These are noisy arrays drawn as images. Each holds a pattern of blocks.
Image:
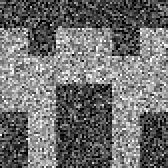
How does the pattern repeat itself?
left and right mirror each other
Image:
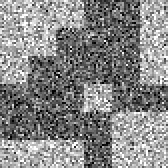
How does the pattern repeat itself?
mirrored about the diagonal from the top left
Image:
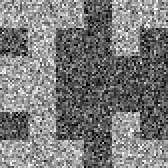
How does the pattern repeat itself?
top and bottom mirror each other
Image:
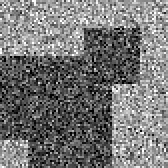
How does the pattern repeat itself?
mirrored about the diagonal from the bottom left
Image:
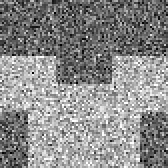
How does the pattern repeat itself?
left and right mirror each other
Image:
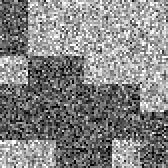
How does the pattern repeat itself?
no symmetry
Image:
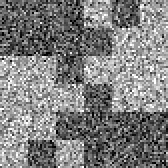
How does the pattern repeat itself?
the same after a half turn
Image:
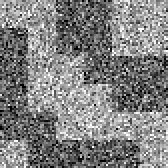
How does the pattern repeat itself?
mirrored about the diagonal from the bottom left
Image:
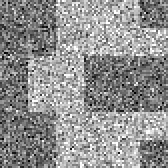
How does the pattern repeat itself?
top and bottom mirror each other
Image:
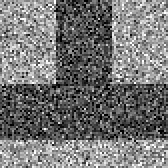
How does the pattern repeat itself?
left and right mirror each other
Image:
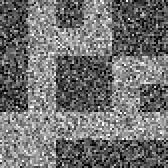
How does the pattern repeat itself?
mirrored about the diagonal from the bottom left
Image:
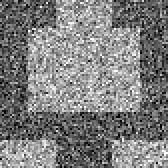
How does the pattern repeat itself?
left and right mirror each other
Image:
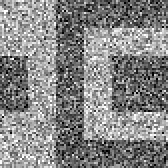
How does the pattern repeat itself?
top and bottom mirror each other
